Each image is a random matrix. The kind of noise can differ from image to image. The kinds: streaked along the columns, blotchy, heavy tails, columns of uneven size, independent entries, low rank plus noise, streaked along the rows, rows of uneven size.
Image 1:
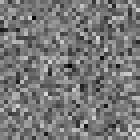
independent entries
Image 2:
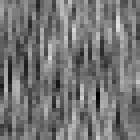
streaked along the columns
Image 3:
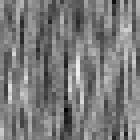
streaked along the columns
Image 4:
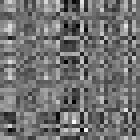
low rank plus noise
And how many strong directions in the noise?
one
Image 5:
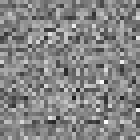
low rank plus noise
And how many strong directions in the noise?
five to eight
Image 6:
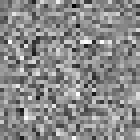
low rank plus noise
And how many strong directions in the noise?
five to eight
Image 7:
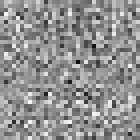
low rank plus noise
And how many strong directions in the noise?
five to eight
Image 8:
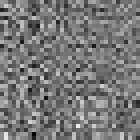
low rank plus noise
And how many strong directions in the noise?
three or four
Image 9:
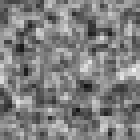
blotchy
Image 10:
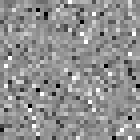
heavy tails
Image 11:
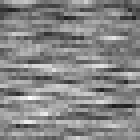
streaked along the rows
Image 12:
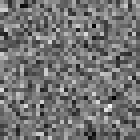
independent entries
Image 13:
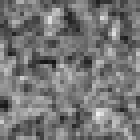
blotchy
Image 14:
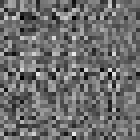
low rank plus noise
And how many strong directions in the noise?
two
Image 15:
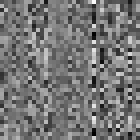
columns of uneven size
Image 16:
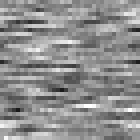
streaked along the rows
